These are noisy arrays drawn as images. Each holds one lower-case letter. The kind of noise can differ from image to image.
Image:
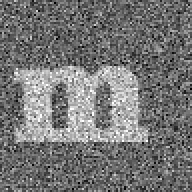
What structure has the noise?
independent entries
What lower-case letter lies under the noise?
m
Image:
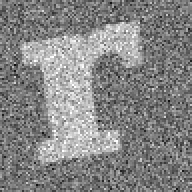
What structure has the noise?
independent entries
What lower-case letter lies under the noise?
r
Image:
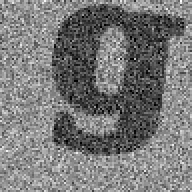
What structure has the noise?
low rank plus noise
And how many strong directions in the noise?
one
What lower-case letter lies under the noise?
g
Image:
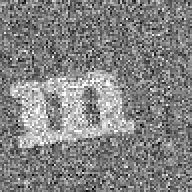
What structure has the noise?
low rank plus noise
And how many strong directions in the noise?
five to eight
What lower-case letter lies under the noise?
m
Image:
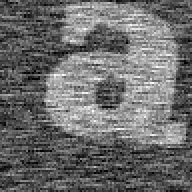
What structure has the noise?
streaked along the rows
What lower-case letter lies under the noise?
a
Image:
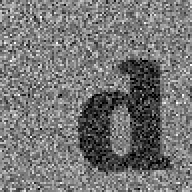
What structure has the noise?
low rank plus noise
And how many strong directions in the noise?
three or four
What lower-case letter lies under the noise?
d
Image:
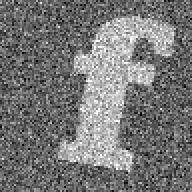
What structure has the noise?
independent entries
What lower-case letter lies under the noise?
f
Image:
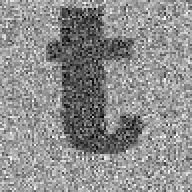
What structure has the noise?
low rank plus noise
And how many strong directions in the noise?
two
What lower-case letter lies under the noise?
t
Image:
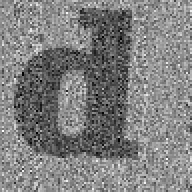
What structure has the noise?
columns of uneven size
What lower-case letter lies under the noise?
d
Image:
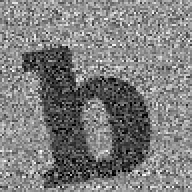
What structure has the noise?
rows of uneven size
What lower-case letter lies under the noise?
b
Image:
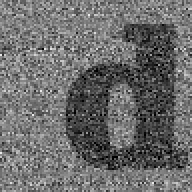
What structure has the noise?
rows of uneven size
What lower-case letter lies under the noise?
d
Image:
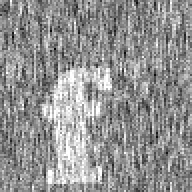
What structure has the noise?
streaked along the columns
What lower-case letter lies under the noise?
f
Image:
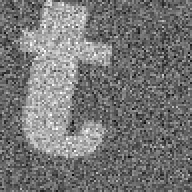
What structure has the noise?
low rank plus noise
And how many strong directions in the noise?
one
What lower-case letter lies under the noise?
t
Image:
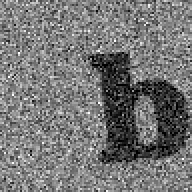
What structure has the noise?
independent entries
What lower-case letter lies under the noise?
b
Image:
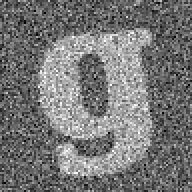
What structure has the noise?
independent entries
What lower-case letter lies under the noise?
g
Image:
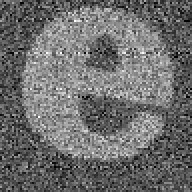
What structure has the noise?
rows of uneven size
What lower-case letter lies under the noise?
e
